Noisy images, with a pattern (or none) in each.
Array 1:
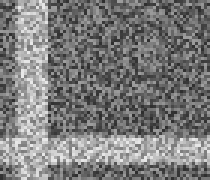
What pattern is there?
bands of rows crossing bands of columns
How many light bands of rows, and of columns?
1 and 1
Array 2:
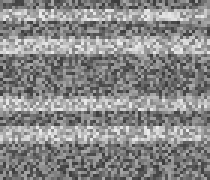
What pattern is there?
bands of rows
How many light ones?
4
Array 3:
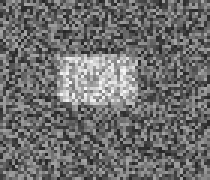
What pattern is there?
one block
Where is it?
centre
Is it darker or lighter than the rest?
lighter
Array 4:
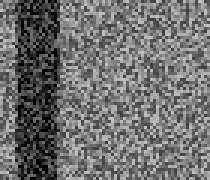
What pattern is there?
one band of columns
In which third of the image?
left
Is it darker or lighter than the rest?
darker
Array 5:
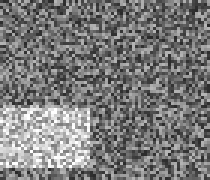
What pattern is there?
one block
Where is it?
bottom left
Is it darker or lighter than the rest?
lighter
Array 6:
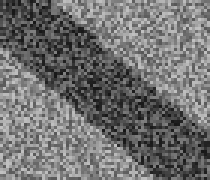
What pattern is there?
a diagonal band
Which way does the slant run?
top left to bottom right
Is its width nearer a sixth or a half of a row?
a half
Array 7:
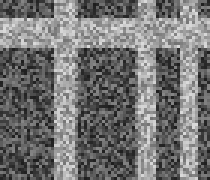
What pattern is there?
bands of rows crossing bands of columns
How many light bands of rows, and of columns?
1 and 3
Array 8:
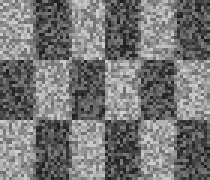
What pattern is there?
a checkerboard
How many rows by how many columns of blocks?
3 by 6
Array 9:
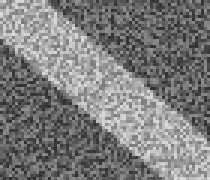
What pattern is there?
a diagonal band
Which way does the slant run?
top left to bottom right
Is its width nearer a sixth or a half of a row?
a half
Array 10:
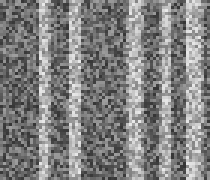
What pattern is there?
bands of columns
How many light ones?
5
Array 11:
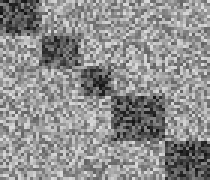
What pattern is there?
blocks along the diagonal
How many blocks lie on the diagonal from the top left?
5
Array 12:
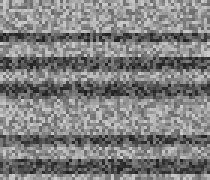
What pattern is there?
bands of rows
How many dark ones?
5
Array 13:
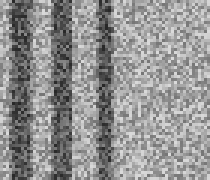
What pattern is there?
bands of columns
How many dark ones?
3
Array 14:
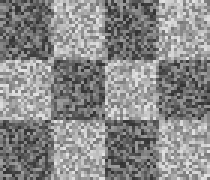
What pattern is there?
a checkerboard
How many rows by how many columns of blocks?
3 by 4
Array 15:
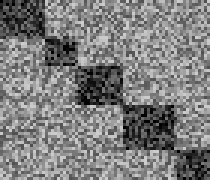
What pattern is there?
blocks along the diagonal
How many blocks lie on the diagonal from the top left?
5
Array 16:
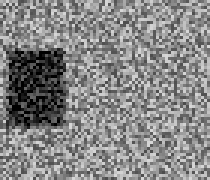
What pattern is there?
one block
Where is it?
middle left
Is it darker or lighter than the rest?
darker
